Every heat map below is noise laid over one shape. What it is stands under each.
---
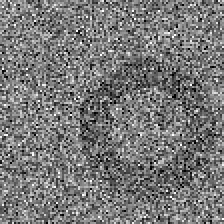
ring
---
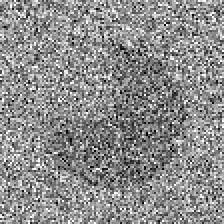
disc with a wedge cut out
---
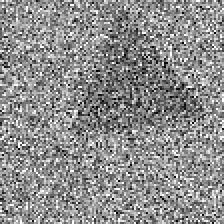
triangle
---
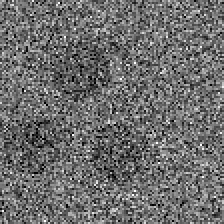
three dots
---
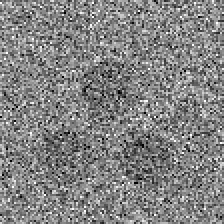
three dots
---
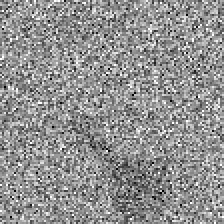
lollipop
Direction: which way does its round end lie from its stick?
down and right
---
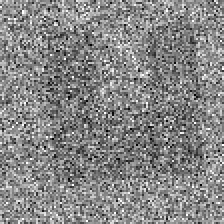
square with a notch
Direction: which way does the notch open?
up
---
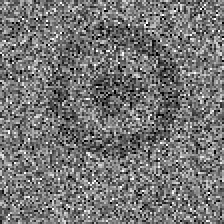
bullseye
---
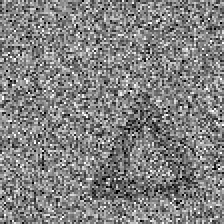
triangle frame
